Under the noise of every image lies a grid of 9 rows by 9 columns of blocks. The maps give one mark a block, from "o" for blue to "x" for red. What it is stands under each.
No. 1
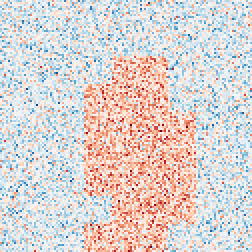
o o o o o o o o o
o o o o o o o o o
o o o o x x o o o
o o o x x x o o o
o o o x x x x o o
o o o x x x x o o
o o o x x x x o o
o o o o x x x o o
o o o x x x o o o
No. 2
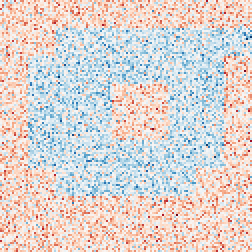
x x x x x x x x x
x x o o o o o o o
x o o o o o o o x
x o o o x x o o x
x o o o x x o o x
x o o o o o o o x
x x o o o o o x x
x x x x x x x x x
x x x x x x x x x
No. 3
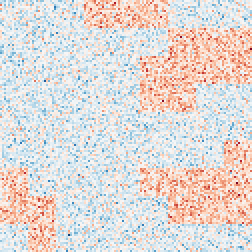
o o o x x x o o o
o o o o o o x x x
o o o o o x x x x
o o o o o x x o o
o o o o o o o o o
o o o o o o o o x
x o o o o x x x x
x x o o o o x x x
o x o o o o o o o
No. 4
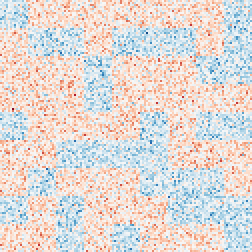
o x x x x x x x o
x o o x o o o x o
x x x o x x x o o
x x x o x x x x x
o x x x x o x o o
x x o o o o x x x
x o x x x o o o x
o x o x x x o o o
x x o x o x x x o
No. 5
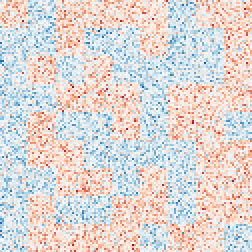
x o x x x x o x x
o o x o o x o o x
o x o x o o o o x
o o x x x o x x x
o x o o x o x x o
o x x o o o o x x
o o x x o x o x x
o x o o x x o x x
o x x x x o x x o
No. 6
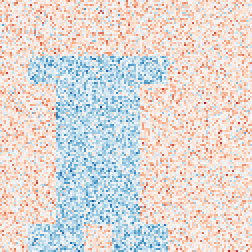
x x x x x x x x x
x x x x x x x x x
x o o o o o x x x
x x o o o x x x x
x x o o o x x x x
x x o o o x x x x
x x o o o x x x x
x x o o o x x x x
x o o x o o x x x
